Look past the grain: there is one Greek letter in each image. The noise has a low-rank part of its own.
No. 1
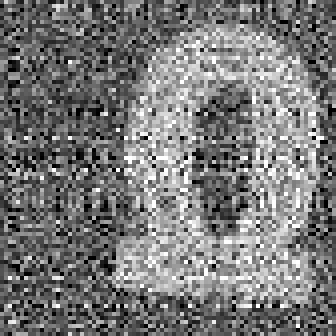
light omega
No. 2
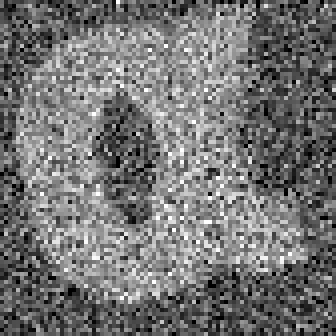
light alpha
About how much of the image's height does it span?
nearly all
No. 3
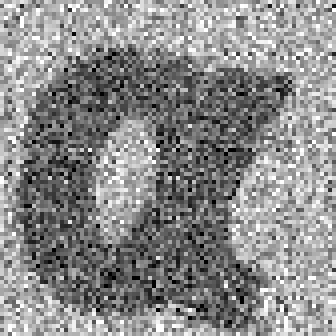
dark alpha
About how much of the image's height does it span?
nearly all
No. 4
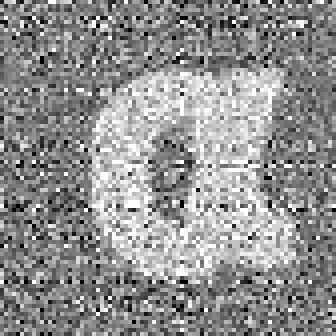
light alpha
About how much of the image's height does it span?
two thirds
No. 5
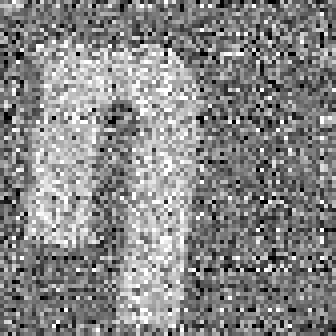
light eta
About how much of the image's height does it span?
nearly all
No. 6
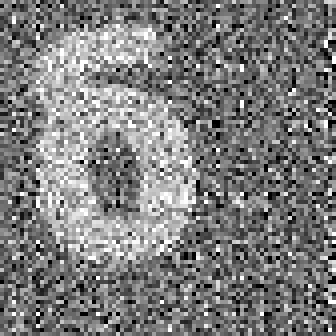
light delta
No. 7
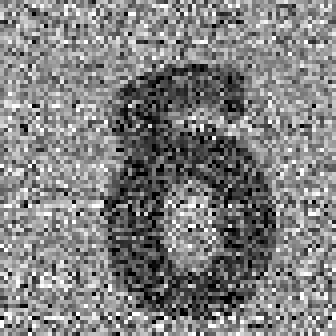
dark delta
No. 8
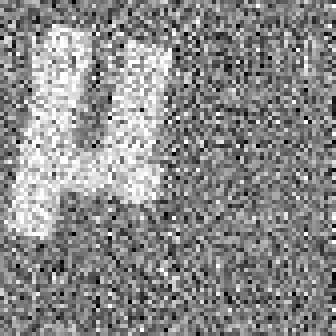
light mu
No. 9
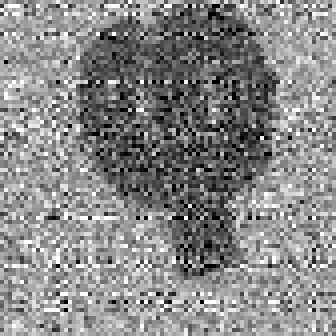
dark phi
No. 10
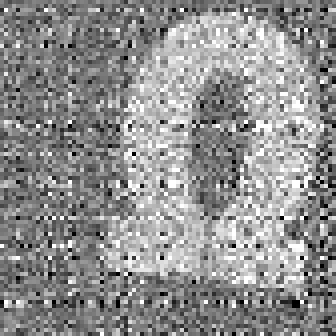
light omega
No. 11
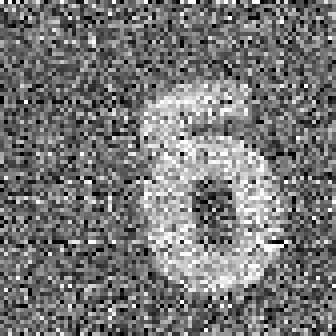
light delta
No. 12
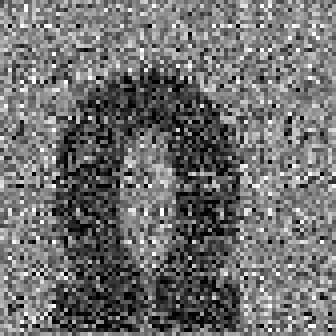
dark omega
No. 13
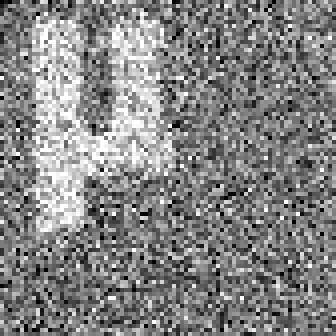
light mu
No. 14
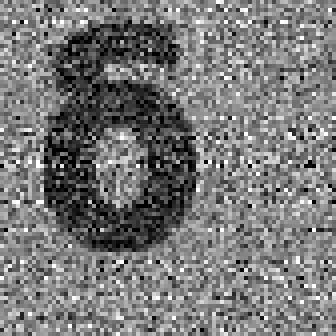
dark delta
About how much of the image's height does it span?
two thirds
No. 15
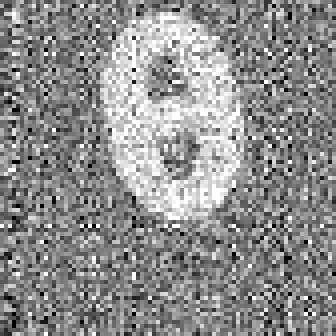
light theta
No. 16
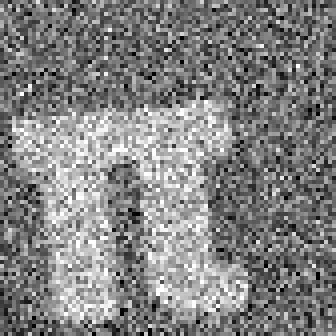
light pi
